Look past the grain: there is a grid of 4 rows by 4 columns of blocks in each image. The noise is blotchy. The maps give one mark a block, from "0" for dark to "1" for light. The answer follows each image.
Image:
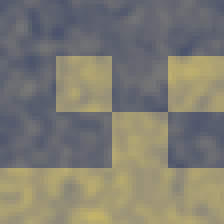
0 0 0 0
0 1 0 1
0 0 1 0
1 1 1 1
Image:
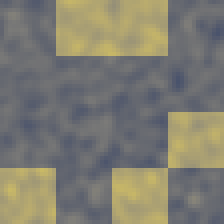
0 1 1 0
0 0 0 0
0 0 0 1
1 0 1 0
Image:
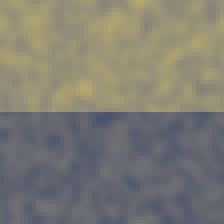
1 1 1 1
1 1 1 1
0 0 0 0
0 0 0 0
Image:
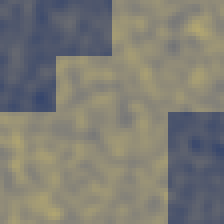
0 0 1 1
0 1 1 1
1 1 1 0
1 1 1 0
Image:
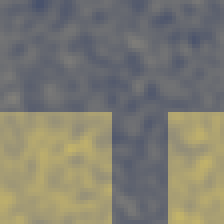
0 0 0 0
0 0 0 0
1 1 0 1
1 1 0 1
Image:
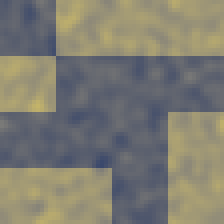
0 1 1 1
1 0 0 0
0 0 0 1
1 1 0 1
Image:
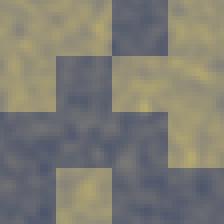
1 1 0 1
1 0 1 1
0 0 0 1
0 1 0 0
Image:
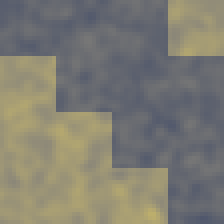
0 0 0 1
1 0 0 0
1 1 0 0
1 1 1 0
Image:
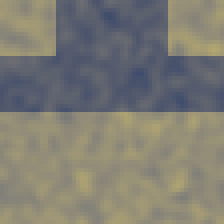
1 0 0 1
0 0 0 0
1 1 1 1
1 1 1 1
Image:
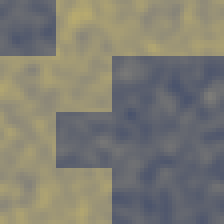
0 1 1 1
1 1 0 0
1 0 0 0
1 1 0 0
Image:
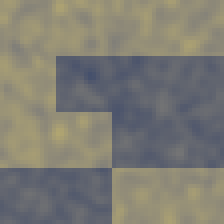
1 1 1 1
1 0 0 0
1 1 0 0
0 0 1 1
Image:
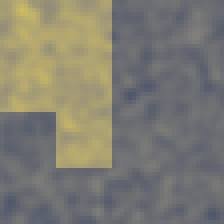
1 1 0 0
1 1 0 0
0 1 0 0
0 0 0 0
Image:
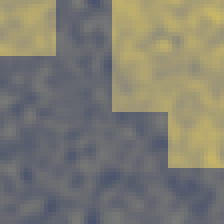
1 0 1 1
0 0 1 1
0 0 0 1
0 0 0 0
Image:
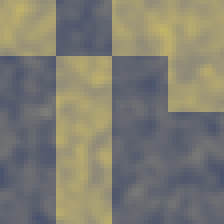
1 0 1 1
0 1 0 1
0 1 0 0
0 1 0 0
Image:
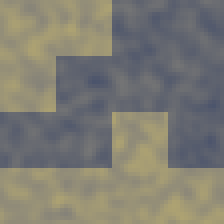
1 1 0 0
1 0 0 0
0 0 1 0
1 1 1 1
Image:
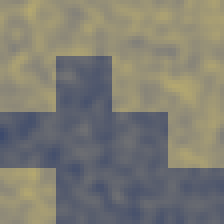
1 1 1 1
1 0 1 1
0 0 0 1
1 0 0 0
